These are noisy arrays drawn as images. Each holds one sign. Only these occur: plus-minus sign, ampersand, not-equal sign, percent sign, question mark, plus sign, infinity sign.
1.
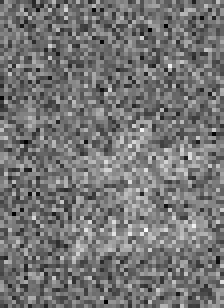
plus-minus sign
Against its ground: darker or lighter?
lighter
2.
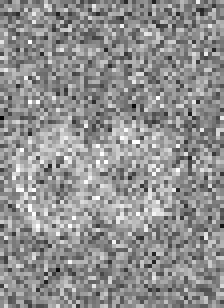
infinity sign
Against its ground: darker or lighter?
lighter
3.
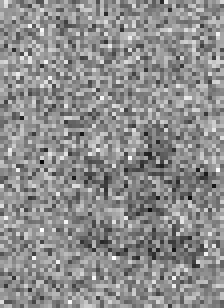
plus-minus sign
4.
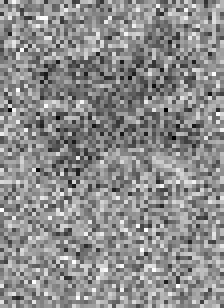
not-equal sign
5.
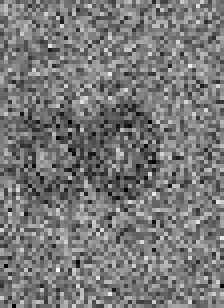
infinity sign
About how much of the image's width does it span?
two thirds
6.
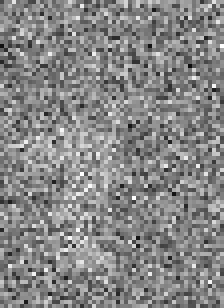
question mark
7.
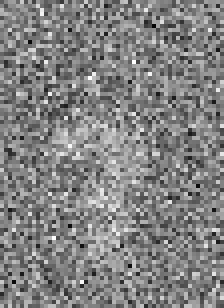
question mark
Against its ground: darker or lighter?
lighter
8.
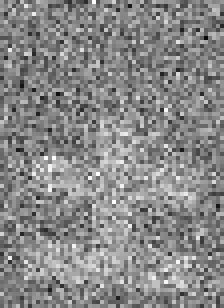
plus-minus sign
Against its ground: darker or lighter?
lighter
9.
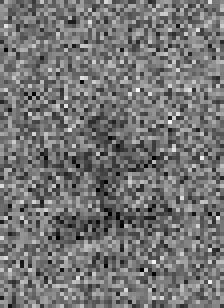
plus-minus sign
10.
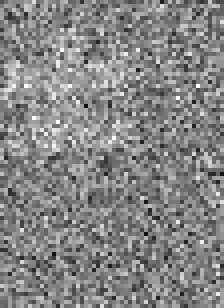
plus-minus sign
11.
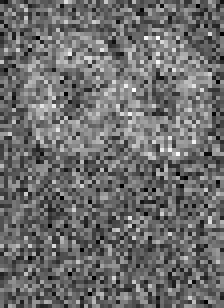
infinity sign
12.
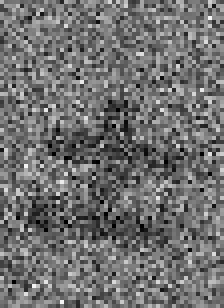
plus-minus sign
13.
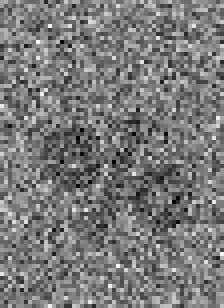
percent sign
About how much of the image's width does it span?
two thirds
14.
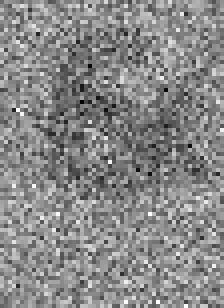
ampersand
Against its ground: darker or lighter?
darker
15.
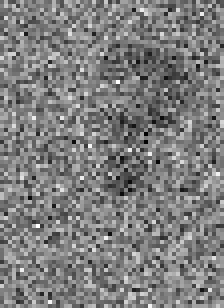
question mark
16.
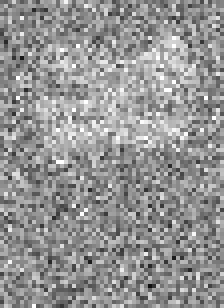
not-equal sign
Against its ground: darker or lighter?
lighter
